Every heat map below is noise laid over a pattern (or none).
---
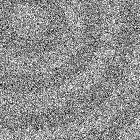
rings round one point
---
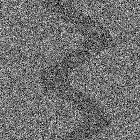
a wavy band
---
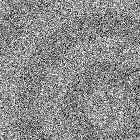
rings round one point
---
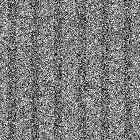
vertical stripes
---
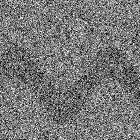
a wavy band
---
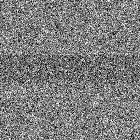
one horizontal stripe
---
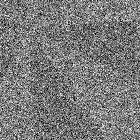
spokes from one point
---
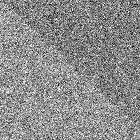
a sharp edge
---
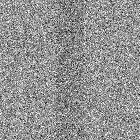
one vertical stripe
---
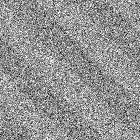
diagonal stripes
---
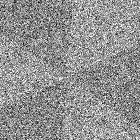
spokes from one point
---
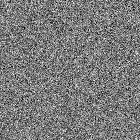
only noise
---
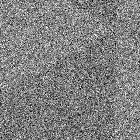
spokes from one point
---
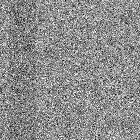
one vertical stripe
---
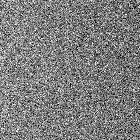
a smooth slope
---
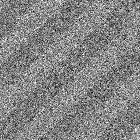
diagonal stripes
